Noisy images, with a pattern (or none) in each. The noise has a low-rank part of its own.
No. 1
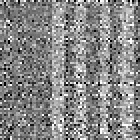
bands of columns
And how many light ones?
4
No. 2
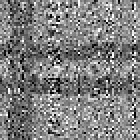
bands of rows crossing bands of columns
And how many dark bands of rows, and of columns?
2 and 1
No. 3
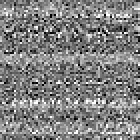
bands of rows
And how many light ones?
4
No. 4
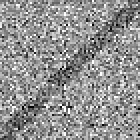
a diagonal band
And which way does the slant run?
bottom left to top right
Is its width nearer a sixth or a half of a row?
a sixth
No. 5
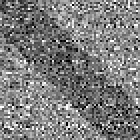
a diagonal band
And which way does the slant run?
top left to bottom right
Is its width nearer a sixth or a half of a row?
a half
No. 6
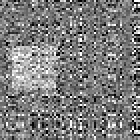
one block
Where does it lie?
middle left
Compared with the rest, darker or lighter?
lighter
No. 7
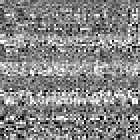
bands of rows
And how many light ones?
3
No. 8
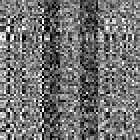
bands of columns
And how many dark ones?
2
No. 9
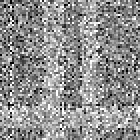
bands of rows crossing bands of columns
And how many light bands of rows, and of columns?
1 and 2
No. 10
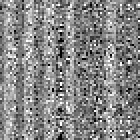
bands of columns
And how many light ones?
5
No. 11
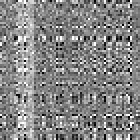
one band of columns
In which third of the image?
left
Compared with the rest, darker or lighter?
lighter
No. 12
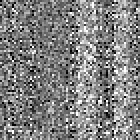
bands of columns
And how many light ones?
2
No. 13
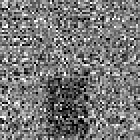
one block
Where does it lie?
bottom middle
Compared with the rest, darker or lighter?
darker
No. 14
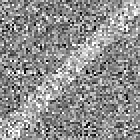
a diagonal band
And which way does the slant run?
bottom left to top right
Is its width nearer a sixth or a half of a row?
a sixth
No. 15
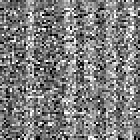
bands of columns
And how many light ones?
5
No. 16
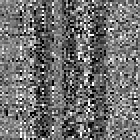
bands of columns
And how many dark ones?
3
